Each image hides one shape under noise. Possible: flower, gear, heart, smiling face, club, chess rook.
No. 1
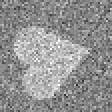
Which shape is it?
heart
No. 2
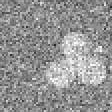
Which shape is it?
club
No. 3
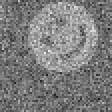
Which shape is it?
smiling face
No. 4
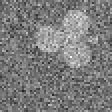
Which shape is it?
club
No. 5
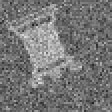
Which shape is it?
chess rook
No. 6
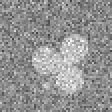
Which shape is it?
club
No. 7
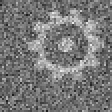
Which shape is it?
gear
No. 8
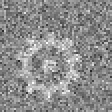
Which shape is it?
gear
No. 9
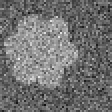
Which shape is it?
flower
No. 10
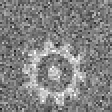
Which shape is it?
gear
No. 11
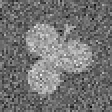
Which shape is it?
club
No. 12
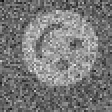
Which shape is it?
smiling face
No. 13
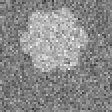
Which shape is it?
flower
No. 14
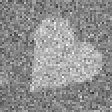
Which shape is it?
heart
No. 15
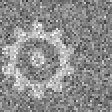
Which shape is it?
gear
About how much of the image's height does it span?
two thirds
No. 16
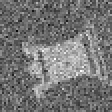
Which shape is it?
chess rook
